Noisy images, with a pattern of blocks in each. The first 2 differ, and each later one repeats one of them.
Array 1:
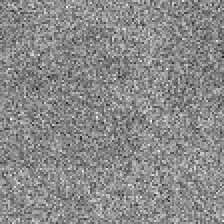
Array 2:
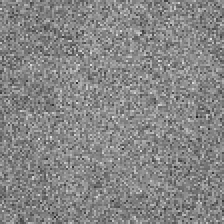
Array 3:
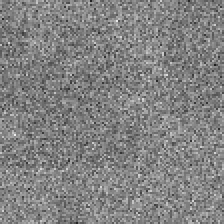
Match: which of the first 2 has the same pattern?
1
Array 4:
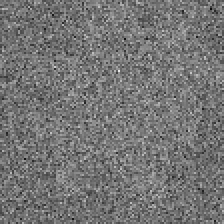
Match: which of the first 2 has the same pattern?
2
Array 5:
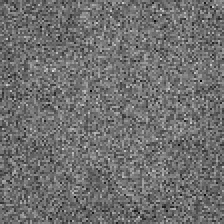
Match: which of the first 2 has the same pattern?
2
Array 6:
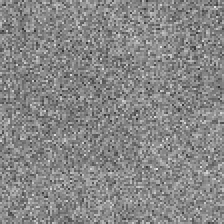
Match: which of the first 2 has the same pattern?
1
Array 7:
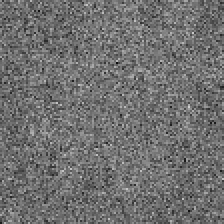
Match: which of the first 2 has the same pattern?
2
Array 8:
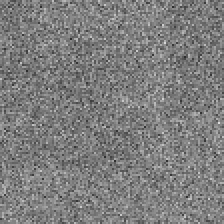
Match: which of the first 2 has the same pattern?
1
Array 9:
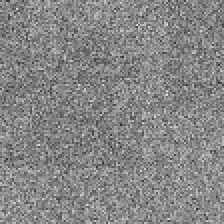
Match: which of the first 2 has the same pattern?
1
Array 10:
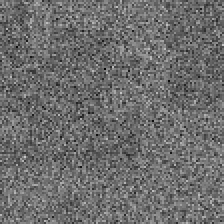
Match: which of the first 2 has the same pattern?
1
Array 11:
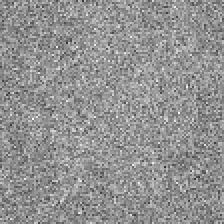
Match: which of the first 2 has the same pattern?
2
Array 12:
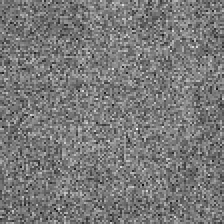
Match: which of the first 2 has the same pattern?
2
